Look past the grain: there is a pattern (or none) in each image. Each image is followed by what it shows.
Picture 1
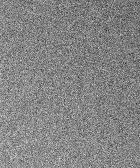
a smooth slope
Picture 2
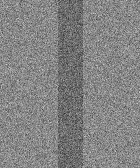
one vertical stripe
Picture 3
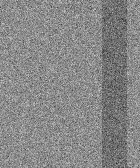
one vertical stripe
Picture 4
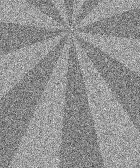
spokes from one point
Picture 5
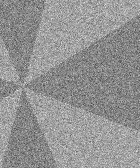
spokes from one point
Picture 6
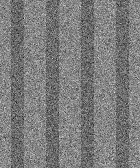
vertical stripes
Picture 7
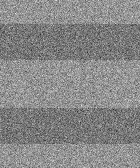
horizontal stripes
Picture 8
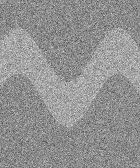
a wavy band
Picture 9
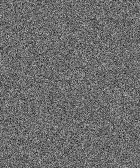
only noise
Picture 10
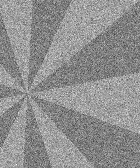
spokes from one point
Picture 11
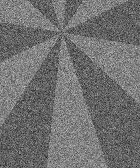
spokes from one point
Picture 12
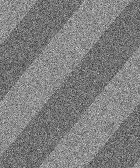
diagonal stripes
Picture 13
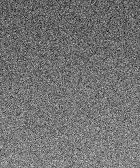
a smooth slope
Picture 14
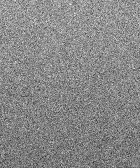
a smooth slope
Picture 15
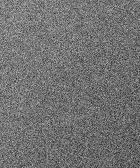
a smooth slope
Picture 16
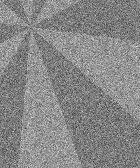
spokes from one point
